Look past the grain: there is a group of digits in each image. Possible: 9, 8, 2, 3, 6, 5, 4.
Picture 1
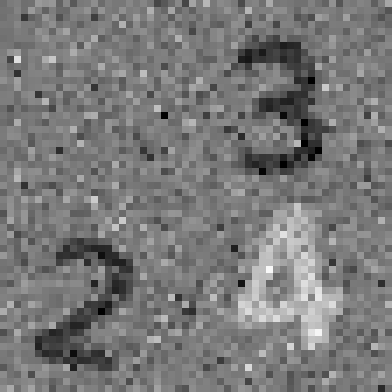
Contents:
top right: dark 3; bottom left: dark 2; bottom right: light 4
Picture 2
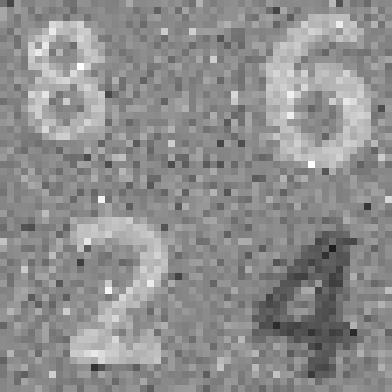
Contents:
top left: light 8; top right: light 6; bottom left: light 2; bottom right: dark 4
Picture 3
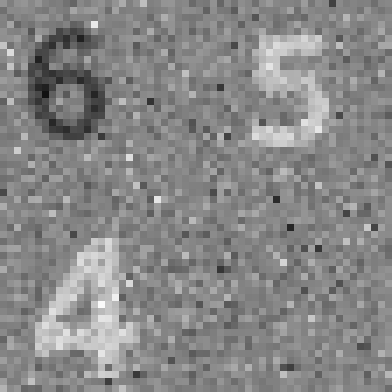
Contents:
top left: dark 6; top right: light 5; bottom left: light 4
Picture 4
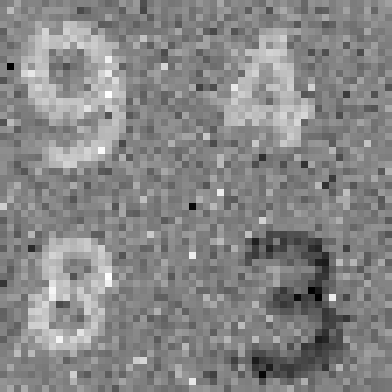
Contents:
top left: light 9; top right: light 4; bottom left: light 8; bottom right: dark 3
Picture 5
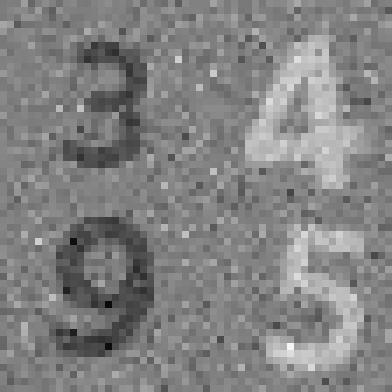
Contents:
top left: dark 3; top right: light 4; bottom left: dark 9; bottom right: light 5
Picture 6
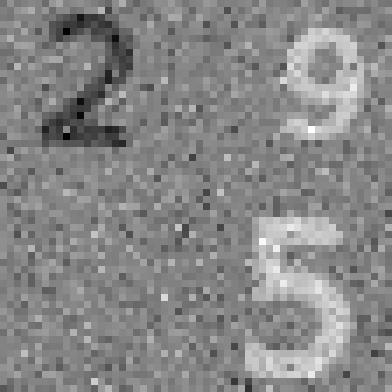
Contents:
top left: dark 2; top right: light 9; bottom right: light 5
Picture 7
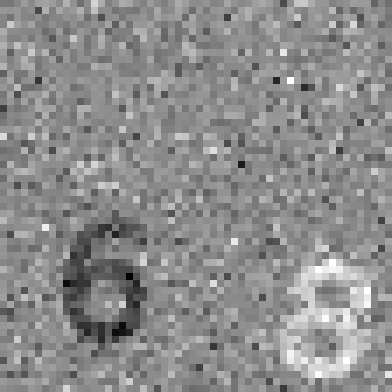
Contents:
bottom left: dark 6; bottom right: light 8
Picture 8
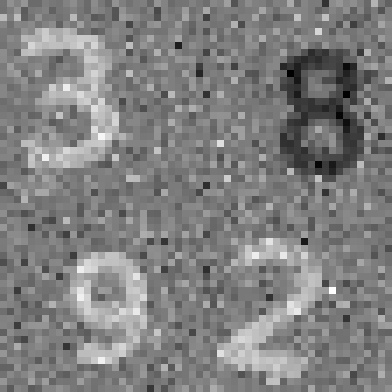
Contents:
top left: light 3; top right: dark 8; bottom left: light 9; bottom right: light 2
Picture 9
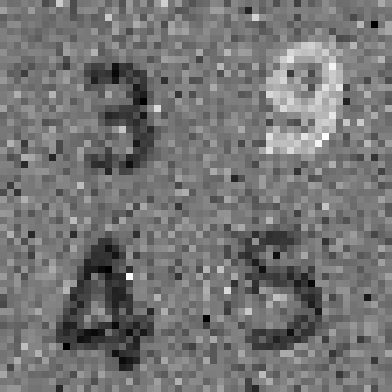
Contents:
top left: dark 3; top right: light 9; bottom left: dark 4; bottom right: dark 5
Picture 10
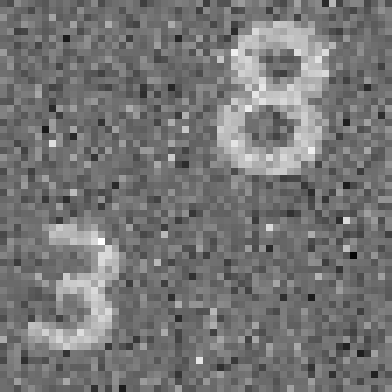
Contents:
top right: light 8; bottom left: light 3
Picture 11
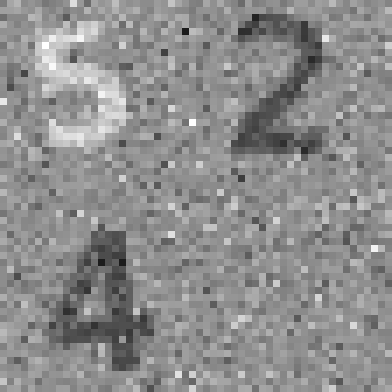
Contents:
top left: light 5; top right: dark 2; bottom left: dark 4
